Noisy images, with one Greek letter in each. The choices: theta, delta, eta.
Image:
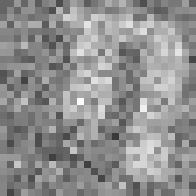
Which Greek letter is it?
eta
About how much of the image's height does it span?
nearly all
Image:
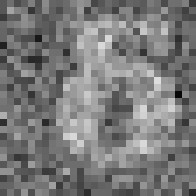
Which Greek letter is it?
delta
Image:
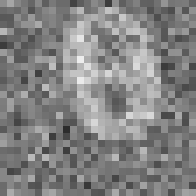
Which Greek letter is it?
theta
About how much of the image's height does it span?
two thirds
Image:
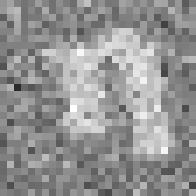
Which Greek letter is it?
eta
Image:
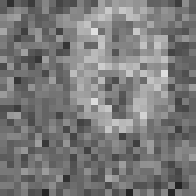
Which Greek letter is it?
theta
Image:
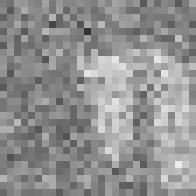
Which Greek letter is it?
eta
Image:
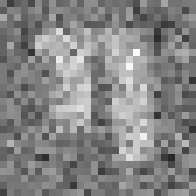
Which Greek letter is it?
eta
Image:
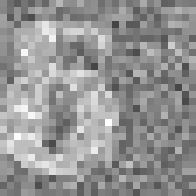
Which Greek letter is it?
delta
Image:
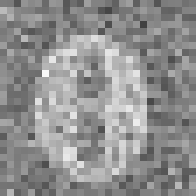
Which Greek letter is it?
theta
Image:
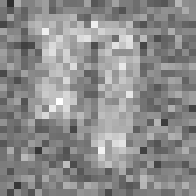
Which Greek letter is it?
eta
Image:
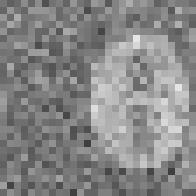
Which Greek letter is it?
theta
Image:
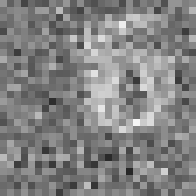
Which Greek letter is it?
delta
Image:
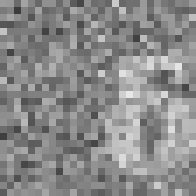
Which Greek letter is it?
delta
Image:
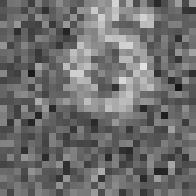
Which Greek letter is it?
delta
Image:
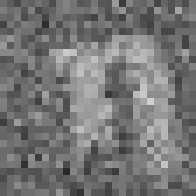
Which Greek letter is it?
eta
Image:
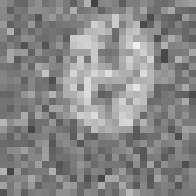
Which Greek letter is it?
theta
